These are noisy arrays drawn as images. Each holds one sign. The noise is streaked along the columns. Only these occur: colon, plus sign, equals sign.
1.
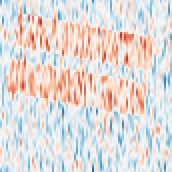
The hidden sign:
equals sign
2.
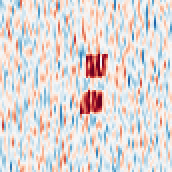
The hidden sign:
colon
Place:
centre
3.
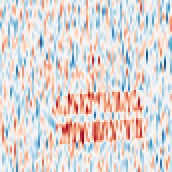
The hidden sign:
equals sign
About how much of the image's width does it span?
half
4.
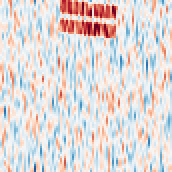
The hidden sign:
equals sign
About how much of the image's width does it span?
a third
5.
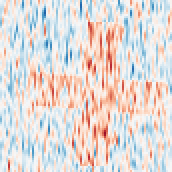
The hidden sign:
plus sign
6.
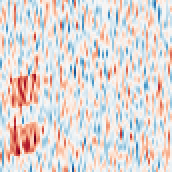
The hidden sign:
colon
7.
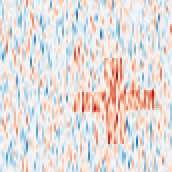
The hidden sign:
plus sign
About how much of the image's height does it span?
half
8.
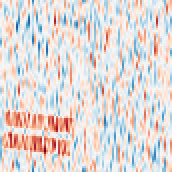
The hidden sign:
equals sign
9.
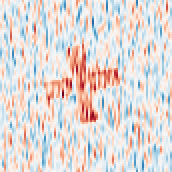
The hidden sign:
plus sign
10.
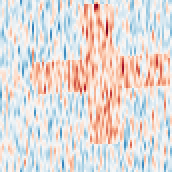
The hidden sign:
plus sign
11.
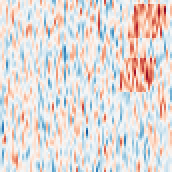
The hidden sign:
colon
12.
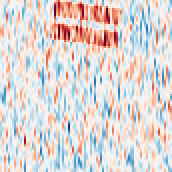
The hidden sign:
equals sign
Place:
top middle
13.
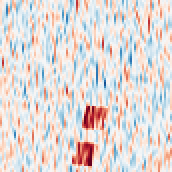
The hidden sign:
colon
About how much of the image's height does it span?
a third
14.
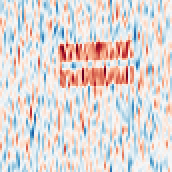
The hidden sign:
equals sign
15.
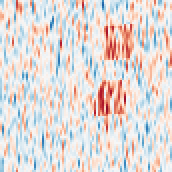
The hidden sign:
colon
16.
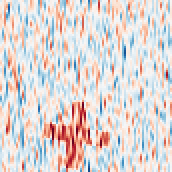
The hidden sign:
plus sign
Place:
bottom middle
